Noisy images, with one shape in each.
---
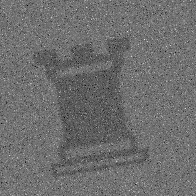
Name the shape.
chess rook
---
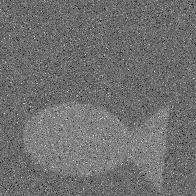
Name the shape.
fish
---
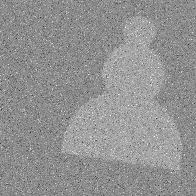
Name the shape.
chess pawn
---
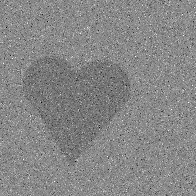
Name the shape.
heart
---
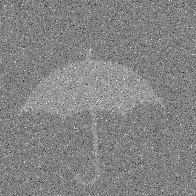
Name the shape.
umbrella
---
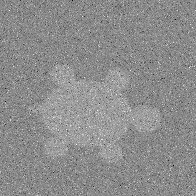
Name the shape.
turtle
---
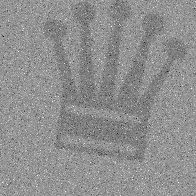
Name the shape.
chess queen
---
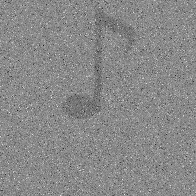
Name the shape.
musical note
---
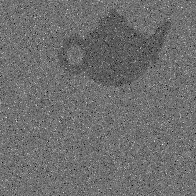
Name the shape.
teapot
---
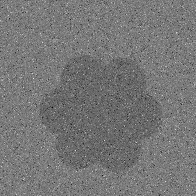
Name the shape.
flower
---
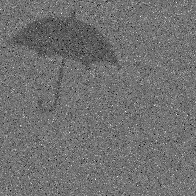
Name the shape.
umbrella
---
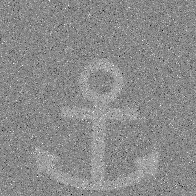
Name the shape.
anchor
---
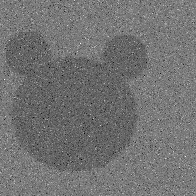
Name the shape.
bear's head
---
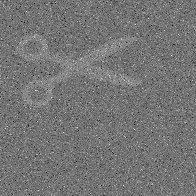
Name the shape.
pair of scissors
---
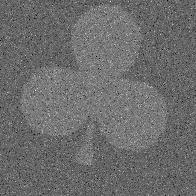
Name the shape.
club
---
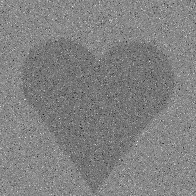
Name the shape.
heart
